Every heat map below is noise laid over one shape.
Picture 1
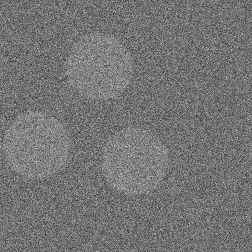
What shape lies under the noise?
three dots
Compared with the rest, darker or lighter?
lighter
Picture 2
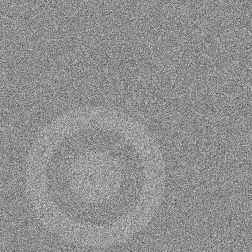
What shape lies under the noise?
bullseye
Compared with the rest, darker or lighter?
lighter
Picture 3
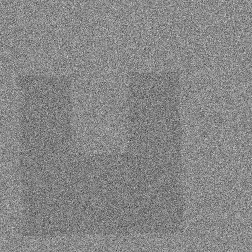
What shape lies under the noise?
square with a notch
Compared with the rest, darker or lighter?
darker
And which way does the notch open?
up
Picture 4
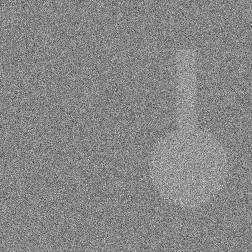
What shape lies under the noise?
lollipop
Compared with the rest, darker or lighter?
lighter
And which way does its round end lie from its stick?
down
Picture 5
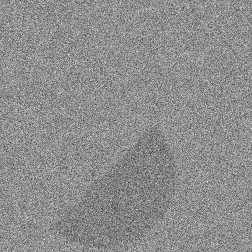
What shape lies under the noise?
half disc
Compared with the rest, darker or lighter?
darker
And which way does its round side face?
down and right
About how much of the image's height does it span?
half
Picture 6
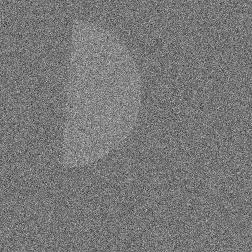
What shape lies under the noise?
half disc
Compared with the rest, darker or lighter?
lighter
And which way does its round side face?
right
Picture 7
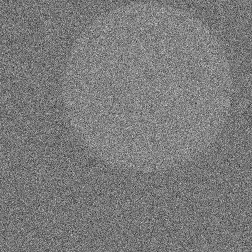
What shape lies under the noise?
disc
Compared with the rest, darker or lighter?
lighter
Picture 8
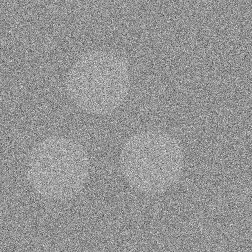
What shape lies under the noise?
three dots
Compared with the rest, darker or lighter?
lighter
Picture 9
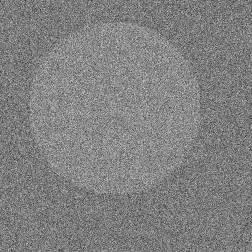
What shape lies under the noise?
disc
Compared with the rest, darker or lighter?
lighter
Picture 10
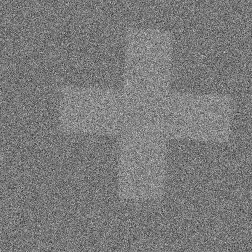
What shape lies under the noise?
cross
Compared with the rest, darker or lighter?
lighter
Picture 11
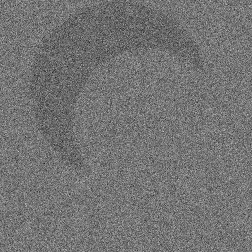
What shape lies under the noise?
crescent
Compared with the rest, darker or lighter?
darker
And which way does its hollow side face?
down and right
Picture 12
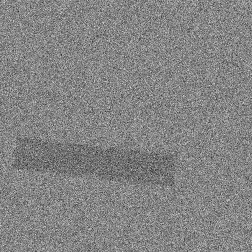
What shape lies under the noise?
bar
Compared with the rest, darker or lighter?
darker
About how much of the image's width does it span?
two thirds
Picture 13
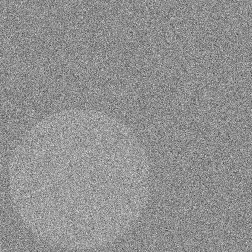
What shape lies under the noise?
disc
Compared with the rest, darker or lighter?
lighter
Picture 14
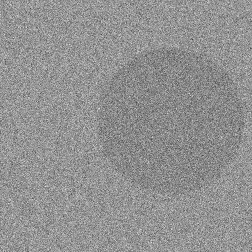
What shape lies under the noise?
disc
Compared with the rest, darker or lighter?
darker
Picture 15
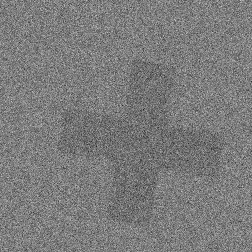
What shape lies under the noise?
cross
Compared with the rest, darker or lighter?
darker
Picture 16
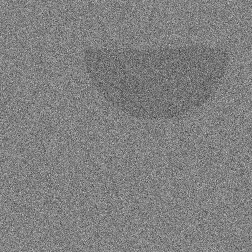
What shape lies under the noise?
half disc
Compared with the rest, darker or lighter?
darker
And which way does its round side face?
down
